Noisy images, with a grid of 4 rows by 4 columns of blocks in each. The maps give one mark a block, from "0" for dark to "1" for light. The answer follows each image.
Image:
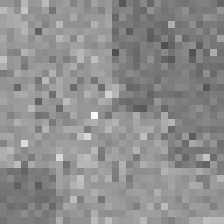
1 1 0 0
1 1 0 0
1 1 1 0
0 1 1 1
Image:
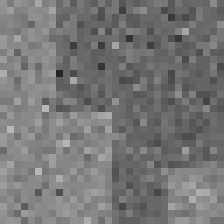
1 0 0 0
1 0 0 0
1 1 0 0
1 1 0 1
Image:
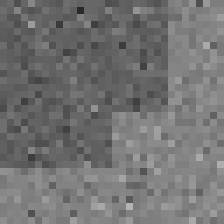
0 0 0 1
0 0 0 1
0 0 1 1
1 1 1 1
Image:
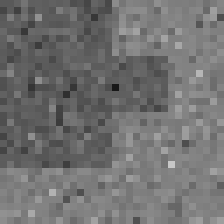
0 0 1 1
0 0 0 1
0 0 1 1
1 1 1 1
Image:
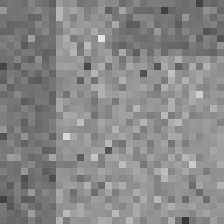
0 1 0 0
0 1 1 1
0 1 1 1
0 1 1 1
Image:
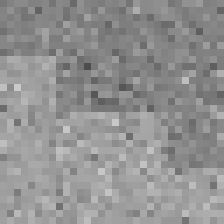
0 0 0 0
1 0 0 0
1 1 1 0
1 1 1 1
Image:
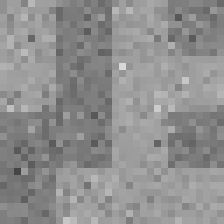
1 0 1 0
1 0 1 1
0 0 1 0
0 1 1 1
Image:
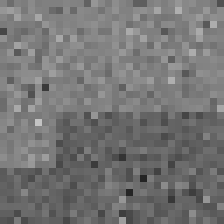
1 1 1 1
1 1 1 1
1 0 0 0
0 0 0 0
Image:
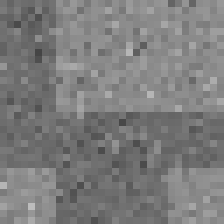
0 1 1 1
0 1 1 1
0 0 0 0
1 0 0 1
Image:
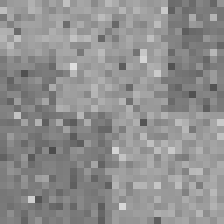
1 1 1 0
0 1 1 0
0 0 1 1
0 0 1 1
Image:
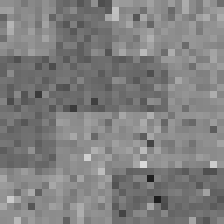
1 0 1 1
0 0 0 1
0 1 1 1
1 1 0 0
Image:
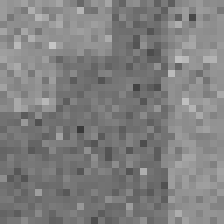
1 1 0 1
1 0 0 1
0 0 0 1
0 0 0 1
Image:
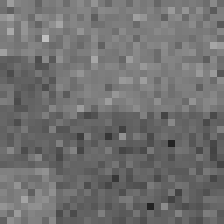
1 1 1 1
0 1 1 1
0 0 0 0
1 0 0 0
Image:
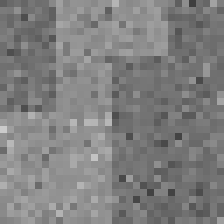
0 1 1 0
0 1 0 0
1 1 0 0
1 1 0 0
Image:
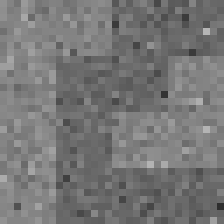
1 1 0 0
1 0 0 1
1 0 1 1
1 0 0 0
